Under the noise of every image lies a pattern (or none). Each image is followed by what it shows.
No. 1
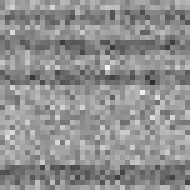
bands of rows
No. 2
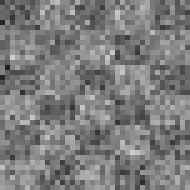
a checkerboard
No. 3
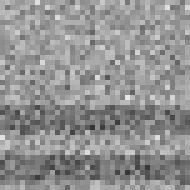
bands of rows
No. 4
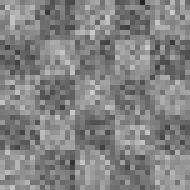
a checkerboard
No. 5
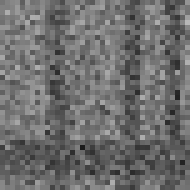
bands of rows crossing bands of columns
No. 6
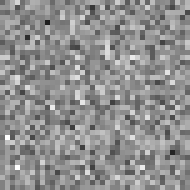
only noise
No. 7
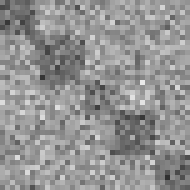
blocks along the diagonal
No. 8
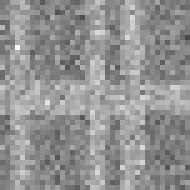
bands of rows crossing bands of columns
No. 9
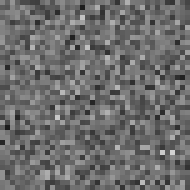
only noise
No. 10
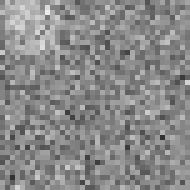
one block
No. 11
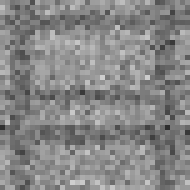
bands of rows crossing bands of columns
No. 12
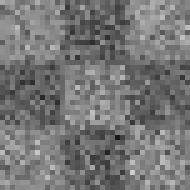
a checkerboard
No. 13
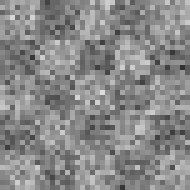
a checkerboard
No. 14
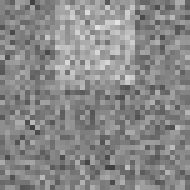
one block
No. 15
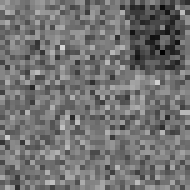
one block
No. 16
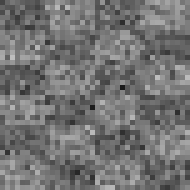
a checkerboard
